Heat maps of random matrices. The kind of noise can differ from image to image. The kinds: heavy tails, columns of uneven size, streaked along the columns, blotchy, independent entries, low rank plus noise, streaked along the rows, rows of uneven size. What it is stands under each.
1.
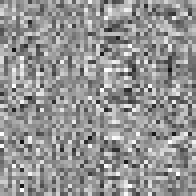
low rank plus noise
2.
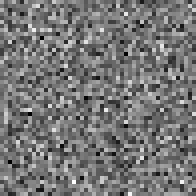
independent entries
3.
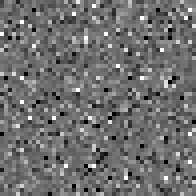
heavy tails
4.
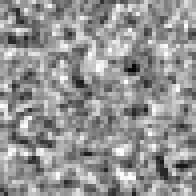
blotchy
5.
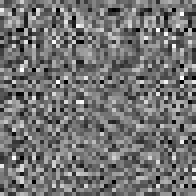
low rank plus noise
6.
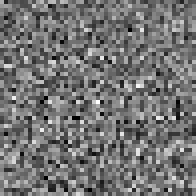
low rank plus noise
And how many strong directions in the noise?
five to eight
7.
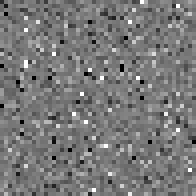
heavy tails
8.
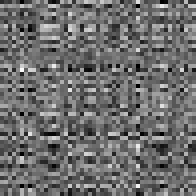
low rank plus noise
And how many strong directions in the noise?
two
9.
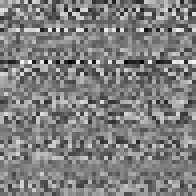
rows of uneven size
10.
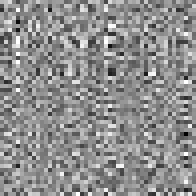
low rank plus noise
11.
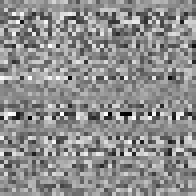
rows of uneven size
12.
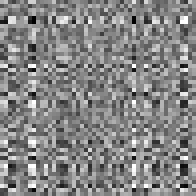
low rank plus noise
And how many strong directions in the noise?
one
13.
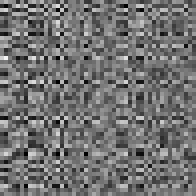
low rank plus noise
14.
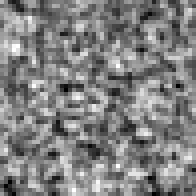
blotchy
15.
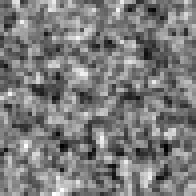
blotchy
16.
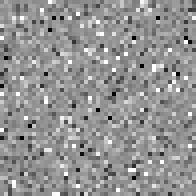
heavy tails
